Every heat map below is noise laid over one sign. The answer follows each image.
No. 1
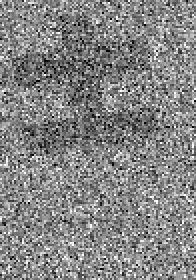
plus-minus sign
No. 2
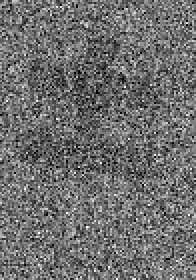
plus-minus sign
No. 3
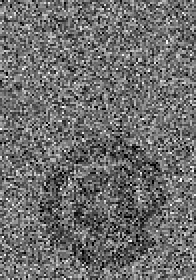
at sign
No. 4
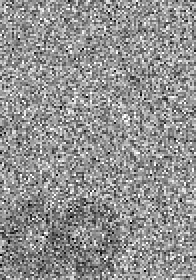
infinity sign
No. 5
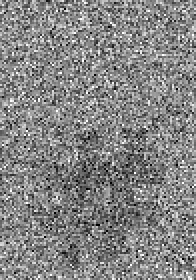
hash sign
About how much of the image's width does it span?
two thirds
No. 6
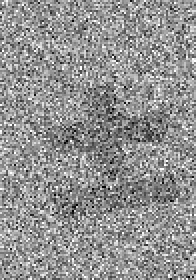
plus-minus sign
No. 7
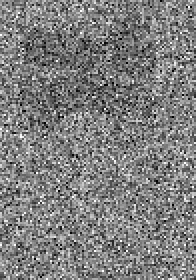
not-equal sign
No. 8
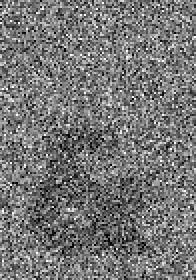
ampersand
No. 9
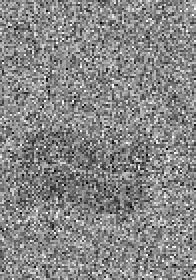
approximately sign
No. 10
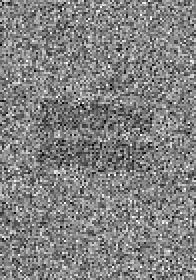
equals sign
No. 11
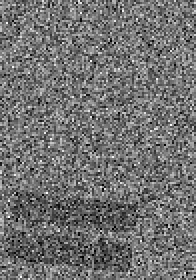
equals sign
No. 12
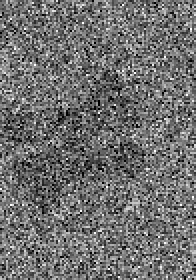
not-equal sign
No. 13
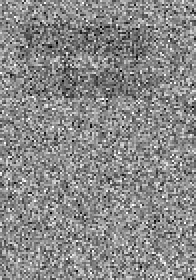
equals sign
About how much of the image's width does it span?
two thirds
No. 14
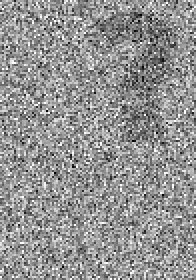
question mark
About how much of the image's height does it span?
half
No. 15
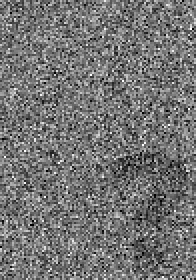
question mark
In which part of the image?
bottom right
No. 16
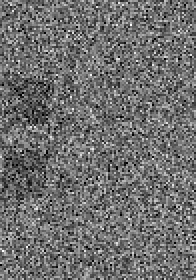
colon
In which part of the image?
middle left
